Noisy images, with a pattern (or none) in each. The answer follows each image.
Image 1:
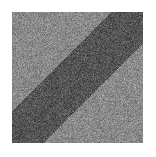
a diagonal band
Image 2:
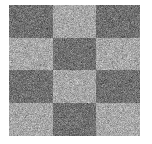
a checkerboard
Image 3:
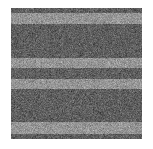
bands of rows
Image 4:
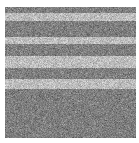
bands of rows
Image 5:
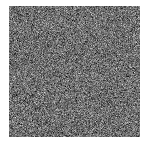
only noise
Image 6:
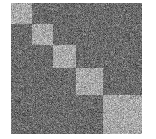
blocks along the diagonal
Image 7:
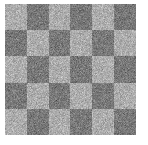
a checkerboard
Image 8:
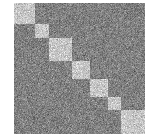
blocks along the diagonal
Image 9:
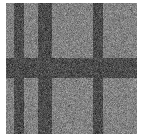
bands of rows crossing bands of columns
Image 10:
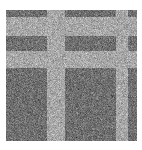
bands of rows crossing bands of columns
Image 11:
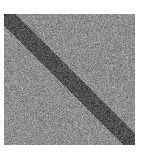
a diagonal band
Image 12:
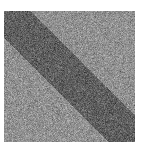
a diagonal band
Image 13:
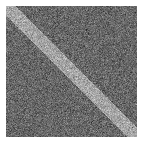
a diagonal band
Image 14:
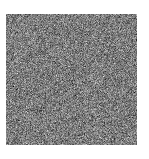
only noise
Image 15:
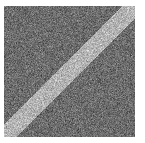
a diagonal band
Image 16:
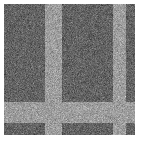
bands of rows crossing bands of columns
